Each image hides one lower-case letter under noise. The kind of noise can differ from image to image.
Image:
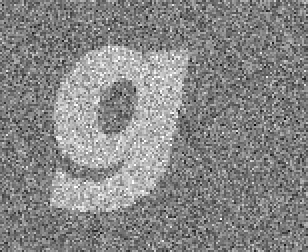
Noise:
independent entries
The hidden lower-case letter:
g
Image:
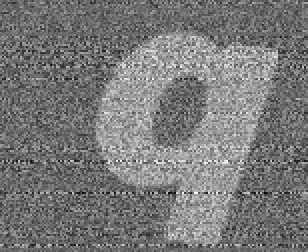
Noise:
rows of uneven size
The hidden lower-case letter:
q
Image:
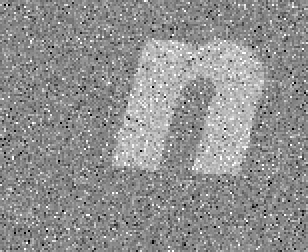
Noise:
heavy tails
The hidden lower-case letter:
n
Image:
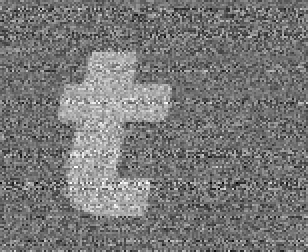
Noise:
rows of uneven size
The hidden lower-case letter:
t
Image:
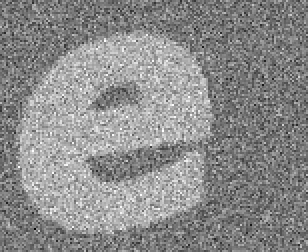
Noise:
independent entries
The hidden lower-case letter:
e
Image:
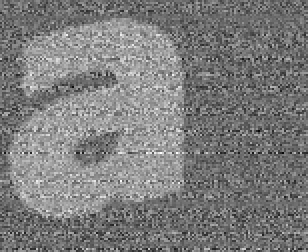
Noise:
rows of uneven size
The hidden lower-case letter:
a
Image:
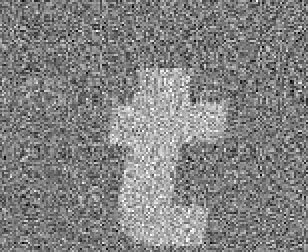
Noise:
low rank plus noise
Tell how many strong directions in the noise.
three or four
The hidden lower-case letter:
t
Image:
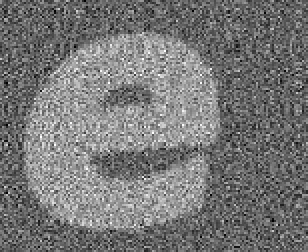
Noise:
low rank plus noise
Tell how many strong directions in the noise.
two
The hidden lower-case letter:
e
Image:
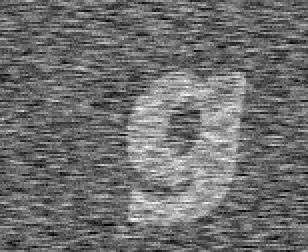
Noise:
streaked along the rows
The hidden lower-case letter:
g
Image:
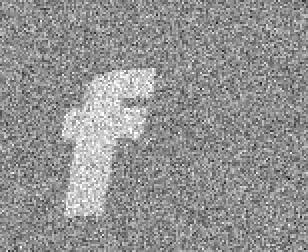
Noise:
independent entries
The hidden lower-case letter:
f
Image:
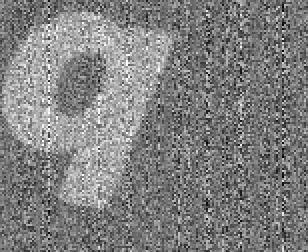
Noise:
columns of uneven size
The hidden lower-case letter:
q
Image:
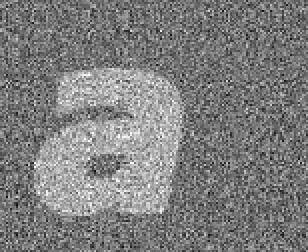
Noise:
low rank plus noise
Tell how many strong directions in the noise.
three or four
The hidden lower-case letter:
a
